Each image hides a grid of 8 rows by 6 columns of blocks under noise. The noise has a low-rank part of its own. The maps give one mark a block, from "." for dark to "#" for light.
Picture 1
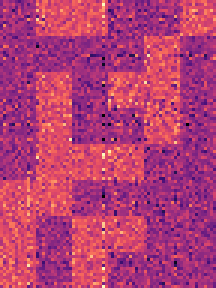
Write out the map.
. # # . . #
. . . . # .
. # . # # .
. # . . # .
. # # # . .
# # . . . .
# . # # . .
# . # . . .
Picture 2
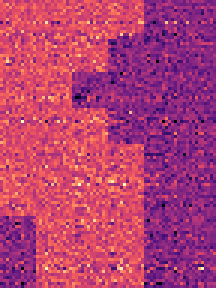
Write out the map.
# # # # . .
# # # . . .
# # . . . .
# # # . . .
# # # # . .
# # # # . .
. # # # . .
. # # # . .
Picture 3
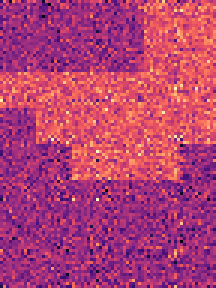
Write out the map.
. . . . # #
. . . . # #
# # # # # #
. # # # # #
. . # # # .
. . . . . .
. . . . . .
. . . . . .
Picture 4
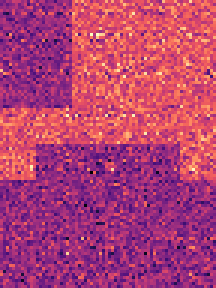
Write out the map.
. . # # # #
. . # # # #
. . # # # #
# # # # # #
# . . . . #
. . . . . .
. . . . . .
. . . . . .
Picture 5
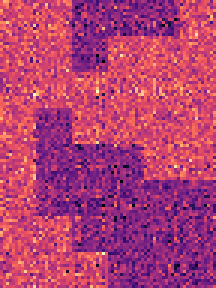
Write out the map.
# # . . . #
# # . # # #
# # # # # #
# . # # # #
# . . . # #
# . . . . .
# # . . . .
# # # . . .
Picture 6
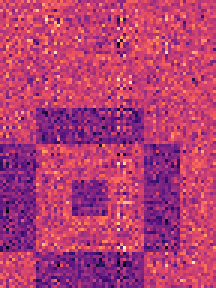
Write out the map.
# # # # # #
# # # # # #
# # # # # #
# . . . # #
. # # # . #
. # . # . #
. # # # . #
# . . . # #
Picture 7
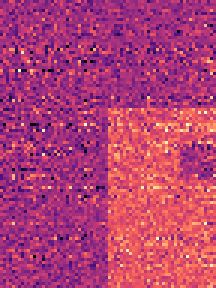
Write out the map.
. . . . . .
. . . . . .
. . . . . .
. . . # # #
. . . # # .
. . . # # #
. . . # # #
. . . # # #
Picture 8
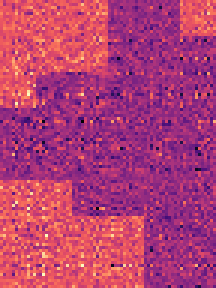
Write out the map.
# # # . . #
# # # . . .
# . . . . .
. . . . . .
. . . . . .
# # . . . .
# # # # . .
# # # # . .
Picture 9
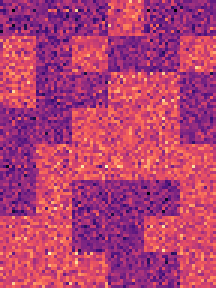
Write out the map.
. . . # . .
# . # . . #
# . . # # .
. . # # # .
. # # # # #
. # . . . #
# # . . # #
# # # . . #
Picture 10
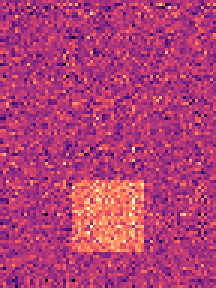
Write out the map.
. . . . . .
. . . . . .
. . . . . .
. . . . . .
. . . . . .
. . # # . .
. . # # . .
. . . . . .
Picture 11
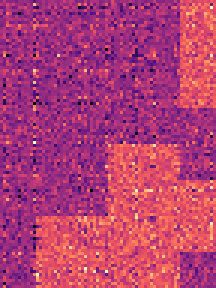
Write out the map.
. . . . . #
. . . . . #
. . . . . #
. . . . . .
. . . # # .
. . . # # #
. # # # # #
. # # # # .
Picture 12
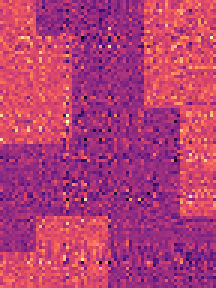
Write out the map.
# . . . # #
# # . . # #
# # . . # #
# # . . . #
. . . . . #
. . . . . #
. # # . . .
# # # . . .
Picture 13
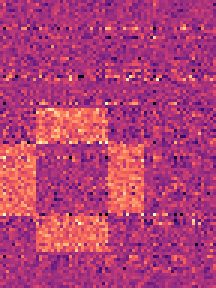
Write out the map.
. . . . . .
. . . . . .
. . . . . .
. # # . . .
# . . # . .
# . . # . .
. # # . . .
. . . . . .
